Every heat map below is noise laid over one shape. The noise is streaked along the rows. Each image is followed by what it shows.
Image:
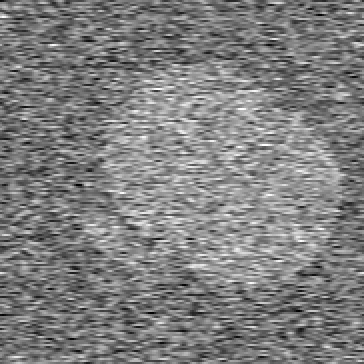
light apple
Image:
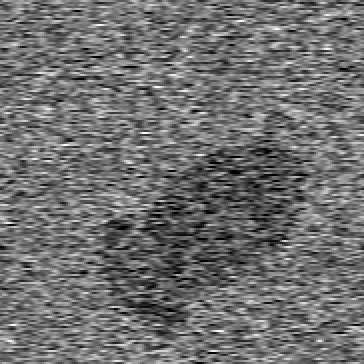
dark footprint
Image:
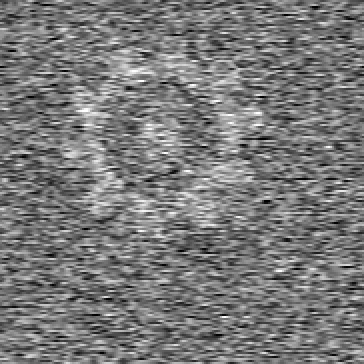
light gear
